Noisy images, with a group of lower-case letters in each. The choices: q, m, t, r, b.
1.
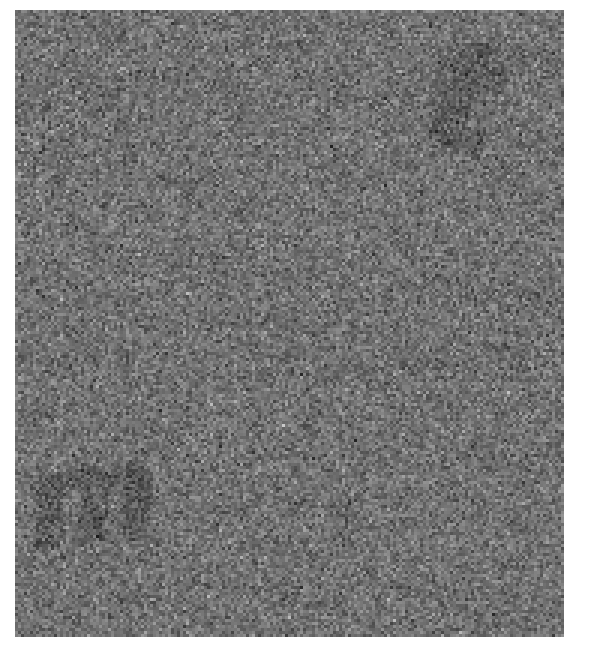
top right: t; bottom left: m
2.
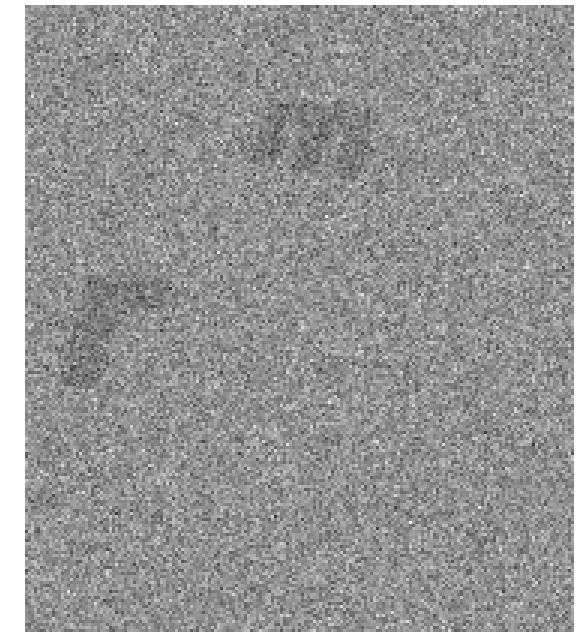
top middle: m; middle left: r
